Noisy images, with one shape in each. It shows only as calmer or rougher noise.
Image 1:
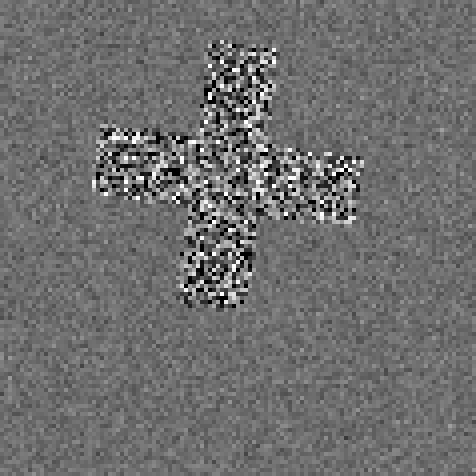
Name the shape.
cross
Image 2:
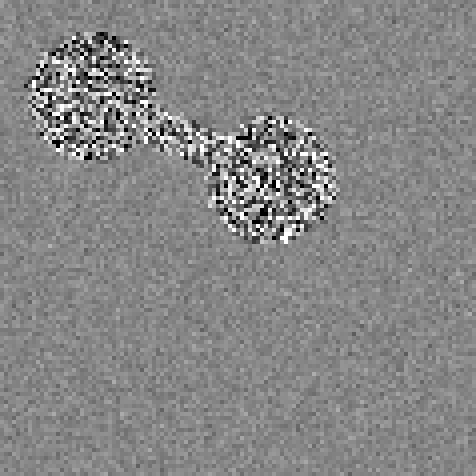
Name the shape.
dumbbell
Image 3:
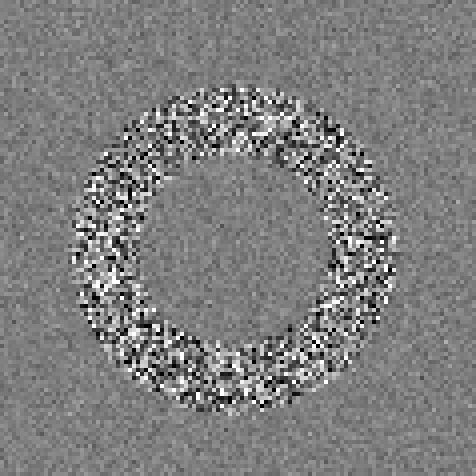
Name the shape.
ring
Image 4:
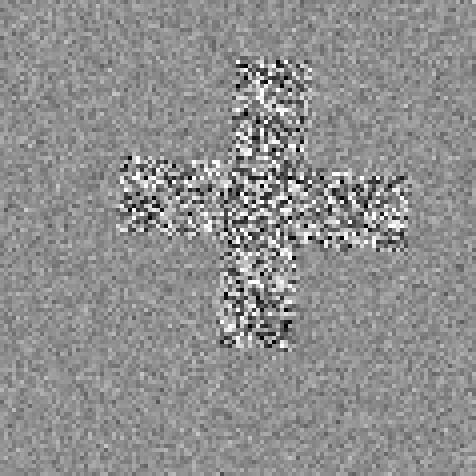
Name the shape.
cross
